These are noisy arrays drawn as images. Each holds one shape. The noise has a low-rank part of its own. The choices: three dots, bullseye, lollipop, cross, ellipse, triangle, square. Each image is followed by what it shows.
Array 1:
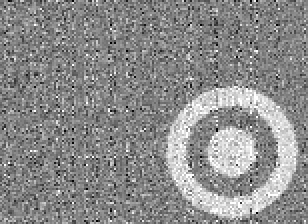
bullseye
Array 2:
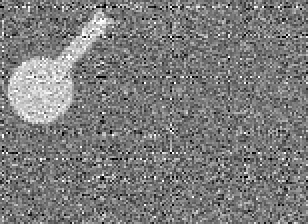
lollipop
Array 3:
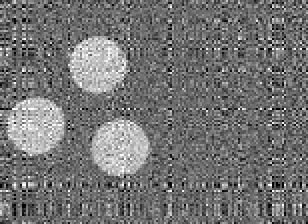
three dots
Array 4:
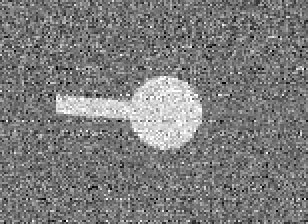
lollipop
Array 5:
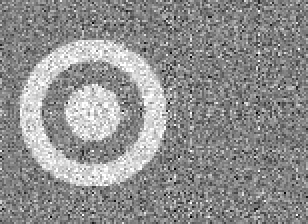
bullseye
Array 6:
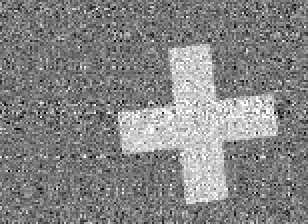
cross
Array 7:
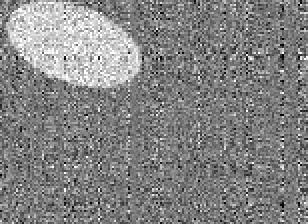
ellipse
